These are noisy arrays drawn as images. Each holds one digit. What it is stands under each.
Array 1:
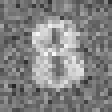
8
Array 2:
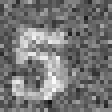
5
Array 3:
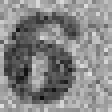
6
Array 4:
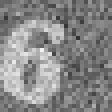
6
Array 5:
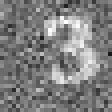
3
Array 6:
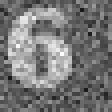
6
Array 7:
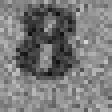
8
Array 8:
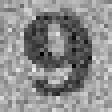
9
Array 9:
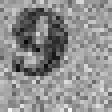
9
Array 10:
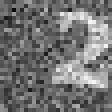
2
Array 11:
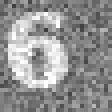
6
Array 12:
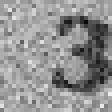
3
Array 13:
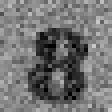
8
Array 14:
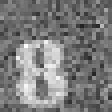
8
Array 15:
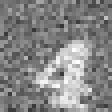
4
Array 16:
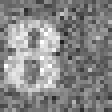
8
